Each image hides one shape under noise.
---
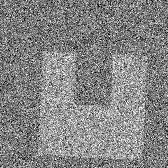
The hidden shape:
square with a notch
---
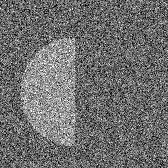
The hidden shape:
half disc
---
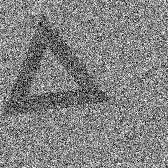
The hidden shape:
triangle frame
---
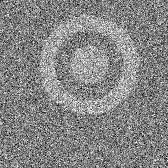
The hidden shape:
bullseye
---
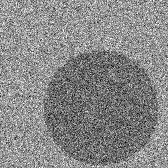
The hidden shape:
disc
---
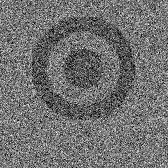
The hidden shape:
bullseye
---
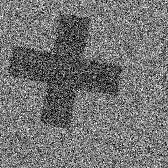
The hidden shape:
cross
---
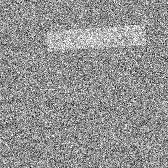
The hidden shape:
bar
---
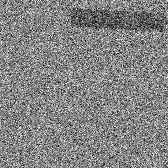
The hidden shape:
bar
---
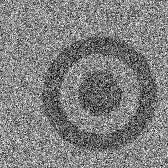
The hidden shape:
bullseye
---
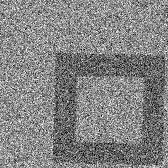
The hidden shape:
square frame
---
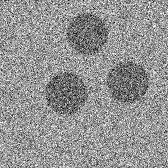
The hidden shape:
three dots
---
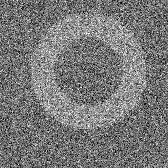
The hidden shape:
ring
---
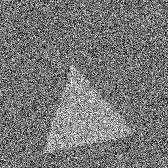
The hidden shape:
triangle
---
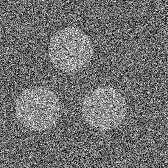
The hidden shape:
three dots
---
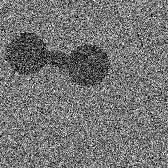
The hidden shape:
dumbbell
